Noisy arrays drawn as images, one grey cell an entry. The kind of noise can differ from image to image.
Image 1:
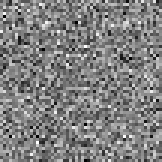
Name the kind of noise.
low rank plus noise
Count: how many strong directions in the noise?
two
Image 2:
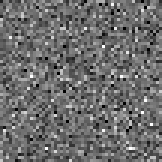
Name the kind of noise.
heavy tails
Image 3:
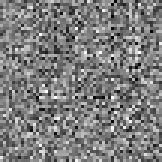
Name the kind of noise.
low rank plus noise
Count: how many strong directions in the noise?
one
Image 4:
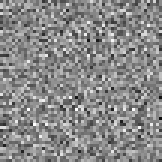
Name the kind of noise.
low rank plus noise
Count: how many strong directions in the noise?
five to eight
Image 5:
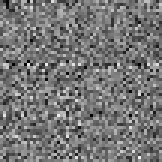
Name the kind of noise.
low rank plus noise
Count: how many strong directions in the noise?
five to eight
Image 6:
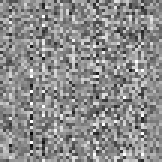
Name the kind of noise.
columns of uneven size
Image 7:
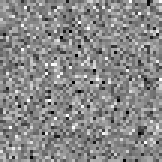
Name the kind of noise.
heavy tails
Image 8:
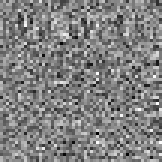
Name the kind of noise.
low rank plus noise
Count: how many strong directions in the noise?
five to eight
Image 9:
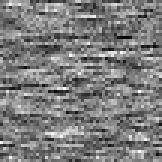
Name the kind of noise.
streaked along the rows
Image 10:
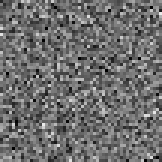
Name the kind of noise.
independent entries
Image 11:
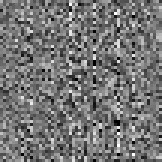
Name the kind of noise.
columns of uneven size
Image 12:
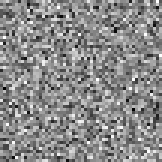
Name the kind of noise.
independent entries
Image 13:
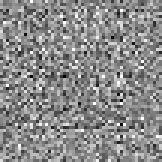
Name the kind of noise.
low rank plus noise
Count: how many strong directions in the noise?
five to eight
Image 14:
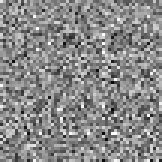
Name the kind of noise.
low rank plus noise
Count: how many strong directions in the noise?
one
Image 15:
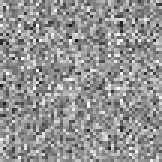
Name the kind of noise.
low rank plus noise
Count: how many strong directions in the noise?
two
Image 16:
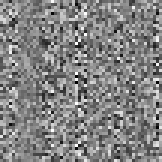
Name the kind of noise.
columns of uneven size
